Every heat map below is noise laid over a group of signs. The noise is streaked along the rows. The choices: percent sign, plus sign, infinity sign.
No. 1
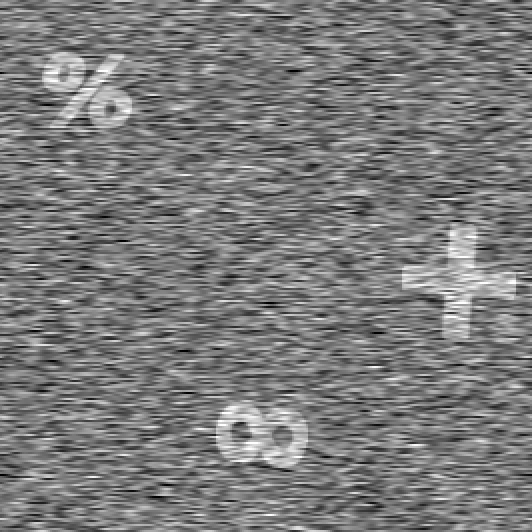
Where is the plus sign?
middle right
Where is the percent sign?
top left
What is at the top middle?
nothing
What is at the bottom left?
nothing
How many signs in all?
3
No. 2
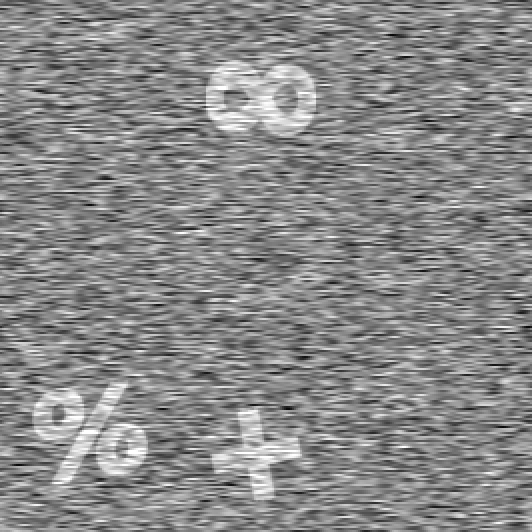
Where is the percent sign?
bottom left
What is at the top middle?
infinity sign
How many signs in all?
3
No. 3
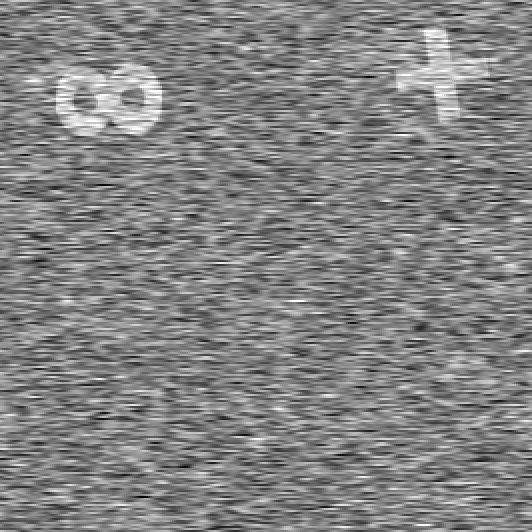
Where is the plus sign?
top right
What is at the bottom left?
nothing
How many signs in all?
2
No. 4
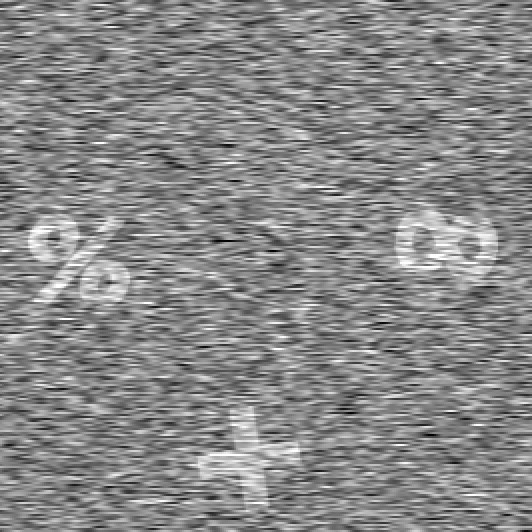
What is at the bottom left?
nothing
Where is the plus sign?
bottom middle
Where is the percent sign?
middle left
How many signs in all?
3
